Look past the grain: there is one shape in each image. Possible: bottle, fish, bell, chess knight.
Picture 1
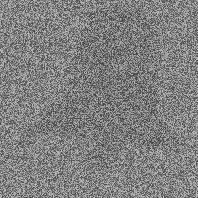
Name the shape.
bell
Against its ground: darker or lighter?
darker
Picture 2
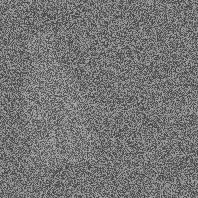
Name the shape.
bottle
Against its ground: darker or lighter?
lighter
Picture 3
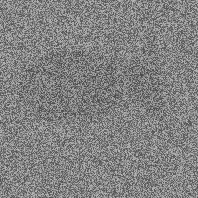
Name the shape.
fish
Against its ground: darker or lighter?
darker
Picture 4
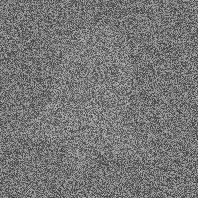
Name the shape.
bell
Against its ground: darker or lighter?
lighter
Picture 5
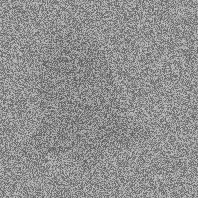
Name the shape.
bell
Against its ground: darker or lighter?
darker
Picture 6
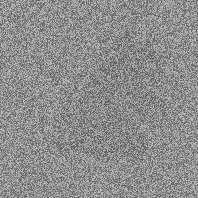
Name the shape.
chess knight
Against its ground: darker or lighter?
darker
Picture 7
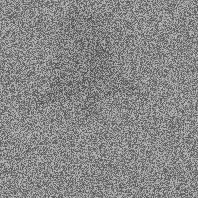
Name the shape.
bell
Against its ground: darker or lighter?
darker
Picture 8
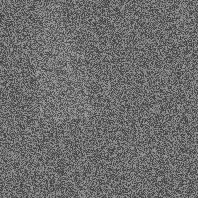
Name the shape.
bottle
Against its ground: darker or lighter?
lighter
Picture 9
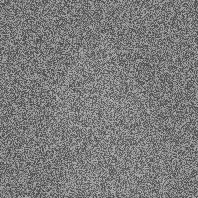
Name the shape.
chess knight
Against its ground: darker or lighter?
lighter
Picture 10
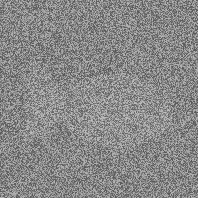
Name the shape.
fish
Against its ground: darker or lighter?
lighter
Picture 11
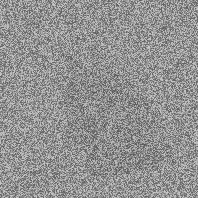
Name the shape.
chess knight
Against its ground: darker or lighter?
darker
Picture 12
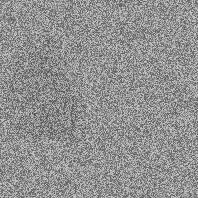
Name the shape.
chess knight
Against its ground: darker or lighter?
darker
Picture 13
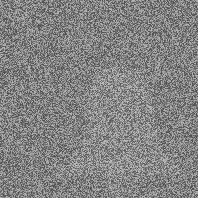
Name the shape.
bell
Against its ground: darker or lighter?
lighter
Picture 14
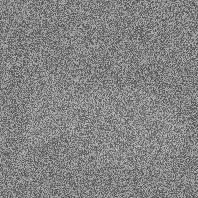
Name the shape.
fish
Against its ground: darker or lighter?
lighter
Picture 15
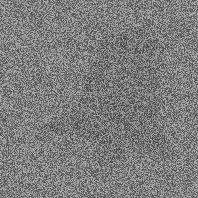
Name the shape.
bell
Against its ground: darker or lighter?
darker
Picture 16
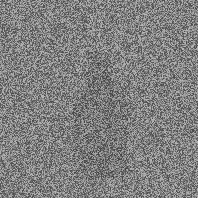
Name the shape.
bottle
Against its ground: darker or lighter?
darker
